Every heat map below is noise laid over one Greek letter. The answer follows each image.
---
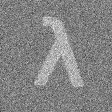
lambda
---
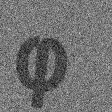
phi
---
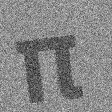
pi
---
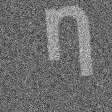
eta
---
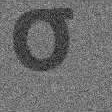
sigma
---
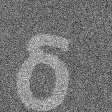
delta
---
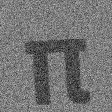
pi
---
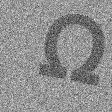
omega
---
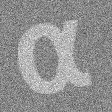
alpha
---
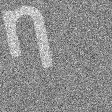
eta
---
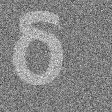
delta
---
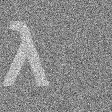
lambda
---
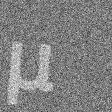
mu
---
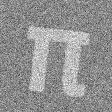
pi
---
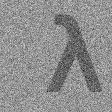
lambda
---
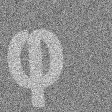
phi
